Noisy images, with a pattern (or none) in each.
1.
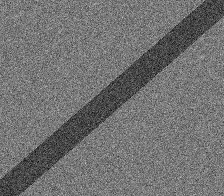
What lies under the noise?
a diagonal band
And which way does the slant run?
bottom left to top right
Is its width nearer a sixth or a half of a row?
a sixth
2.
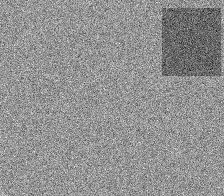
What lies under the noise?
one block
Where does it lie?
top right
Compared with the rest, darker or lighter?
darker
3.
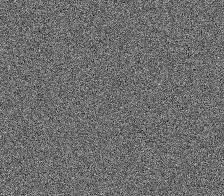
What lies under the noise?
only noise
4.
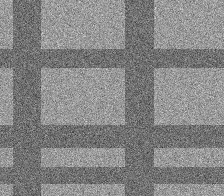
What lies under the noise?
bands of rows crossing bands of columns
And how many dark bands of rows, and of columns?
3 and 2
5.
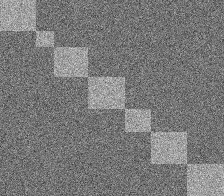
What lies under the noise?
blocks along the diagonal
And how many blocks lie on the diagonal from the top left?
7
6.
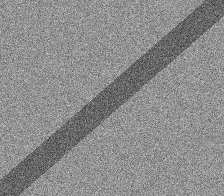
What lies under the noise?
a diagonal band
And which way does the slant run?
bottom left to top right
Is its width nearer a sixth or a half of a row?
a sixth
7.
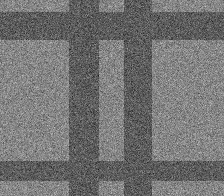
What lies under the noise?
bands of rows crossing bands of columns
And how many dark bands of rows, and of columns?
2 and 2
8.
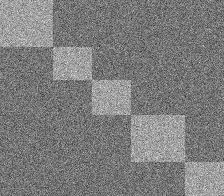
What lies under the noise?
blocks along the diagonal
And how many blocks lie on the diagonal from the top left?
5
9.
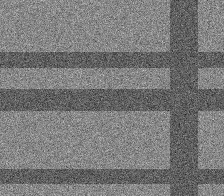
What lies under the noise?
bands of rows crossing bands of columns
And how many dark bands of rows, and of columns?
3 and 1
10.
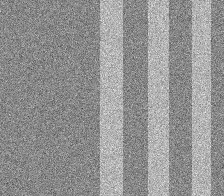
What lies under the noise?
bands of columns
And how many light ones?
3
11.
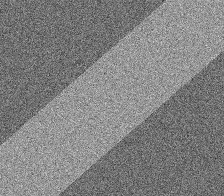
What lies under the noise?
a diagonal band
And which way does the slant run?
bottom left to top right
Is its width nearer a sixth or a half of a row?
a half
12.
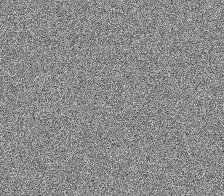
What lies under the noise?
only noise
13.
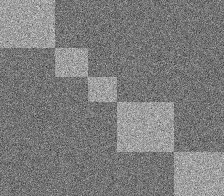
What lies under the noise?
blocks along the diagonal
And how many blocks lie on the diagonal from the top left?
5
